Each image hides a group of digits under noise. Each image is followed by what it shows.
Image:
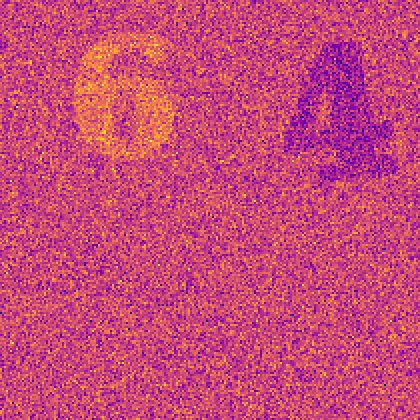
top left: light 6; top right: dark 4
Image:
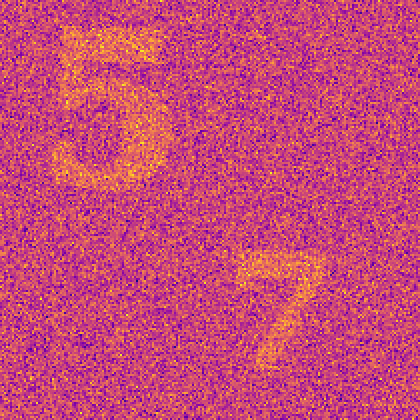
top left: light 5; bottom right: light 7
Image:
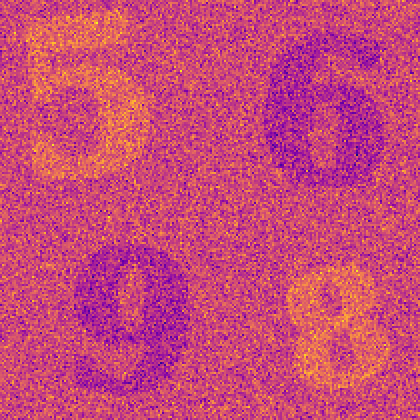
top left: light 5; top right: dark 6; bottom left: dark 9; bottom right: light 8
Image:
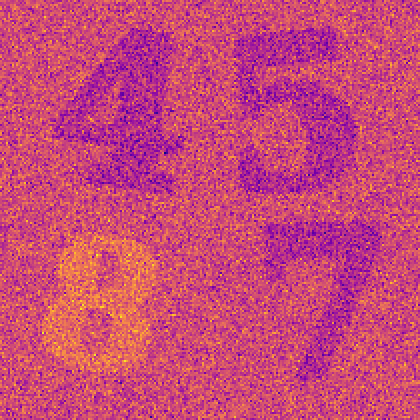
top left: dark 4; top right: dark 5; bottom left: light 8; bottom right: dark 7
